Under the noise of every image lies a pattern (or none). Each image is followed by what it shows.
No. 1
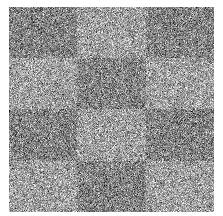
a checkerboard
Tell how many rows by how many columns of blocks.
4 by 3
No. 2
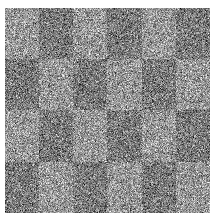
a checkerboard
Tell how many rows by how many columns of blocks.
4 by 6
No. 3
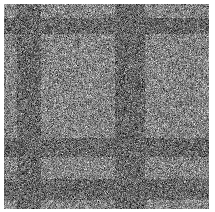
bands of rows crossing bands of columns
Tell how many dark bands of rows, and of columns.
3 and 2
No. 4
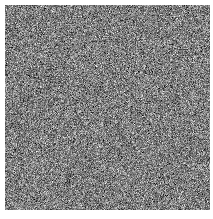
only noise
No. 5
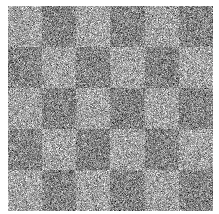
a checkerboard
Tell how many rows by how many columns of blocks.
5 by 6
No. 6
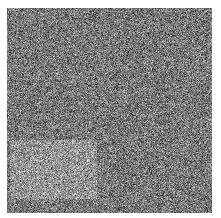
one block
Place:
bottom left
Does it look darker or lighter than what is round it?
lighter
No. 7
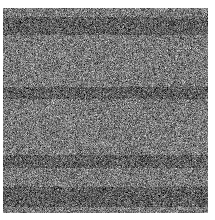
bands of rows
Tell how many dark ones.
4
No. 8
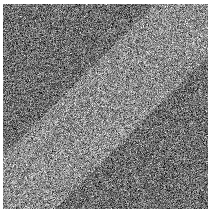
a diagonal band
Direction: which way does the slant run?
bottom left to top right
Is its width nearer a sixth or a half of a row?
a half
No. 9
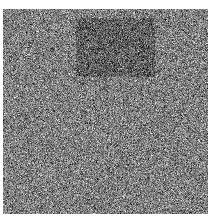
one block
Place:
top middle
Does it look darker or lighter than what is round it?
darker
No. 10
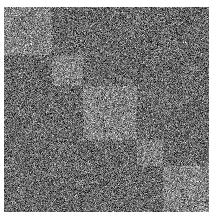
blocks along the diagonal
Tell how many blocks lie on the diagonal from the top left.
5
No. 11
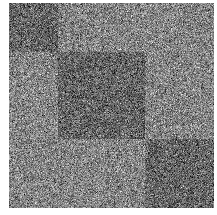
blocks along the diagonal
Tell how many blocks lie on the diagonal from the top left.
3
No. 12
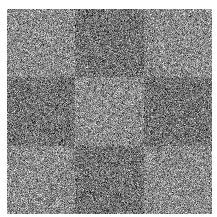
a checkerboard
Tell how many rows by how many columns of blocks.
3 by 3
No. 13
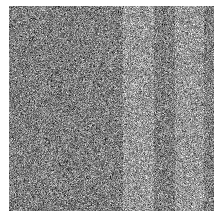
bands of columns
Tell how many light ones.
2
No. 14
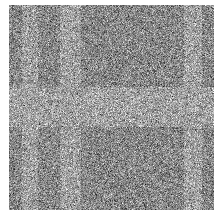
bands of rows crossing bands of columns
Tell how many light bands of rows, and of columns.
1 and 3
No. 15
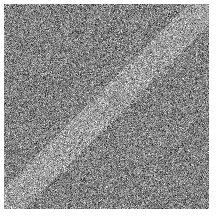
a diagonal band
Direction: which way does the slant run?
bottom left to top right
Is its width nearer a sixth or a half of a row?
a sixth
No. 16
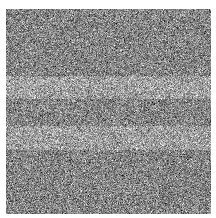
bands of rows
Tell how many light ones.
2
